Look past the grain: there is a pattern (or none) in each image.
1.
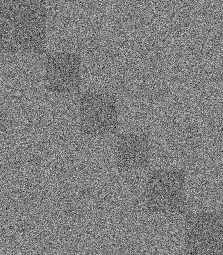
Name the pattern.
blocks along the diagonal
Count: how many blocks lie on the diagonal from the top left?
6
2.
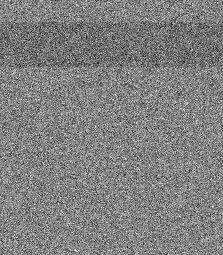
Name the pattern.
one band of rows
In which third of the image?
top
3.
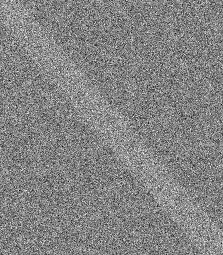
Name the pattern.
a diagonal band
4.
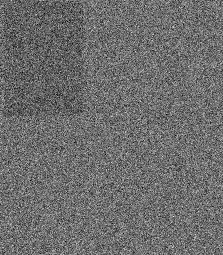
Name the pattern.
one block
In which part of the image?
top left
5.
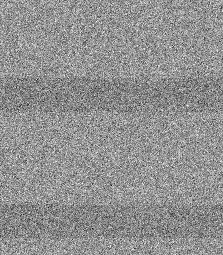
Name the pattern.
bands of rows
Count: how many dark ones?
2
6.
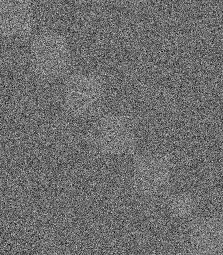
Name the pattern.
blocks along the diagonal
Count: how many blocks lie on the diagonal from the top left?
7
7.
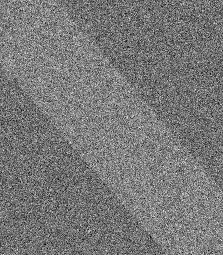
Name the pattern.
a diagonal band
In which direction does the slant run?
top left to bottom right
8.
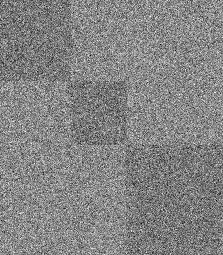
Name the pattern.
blocks along the diagonal
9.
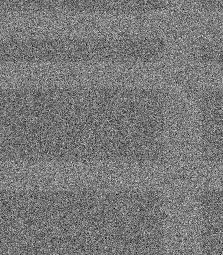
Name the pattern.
bands of rows crossing bands of columns
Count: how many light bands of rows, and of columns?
3 and 1
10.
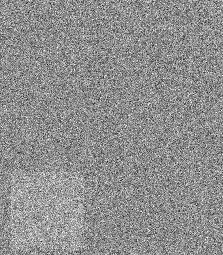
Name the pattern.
one block
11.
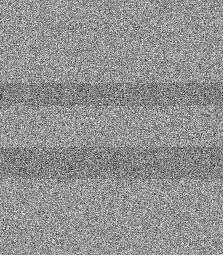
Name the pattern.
bands of rows
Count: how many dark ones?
2
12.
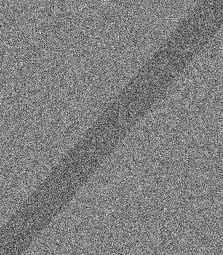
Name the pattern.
a diagonal band
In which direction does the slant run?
bottom left to top right
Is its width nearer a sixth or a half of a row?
a sixth
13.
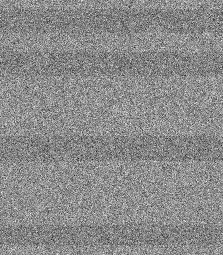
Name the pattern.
bands of rows
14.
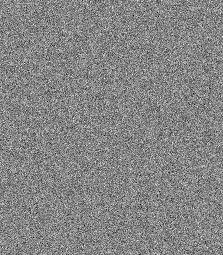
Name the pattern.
only noise
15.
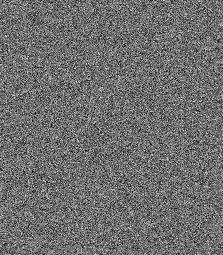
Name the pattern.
only noise
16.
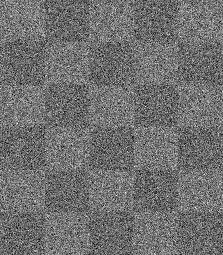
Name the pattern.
a checkerboard
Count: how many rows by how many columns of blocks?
6 by 5
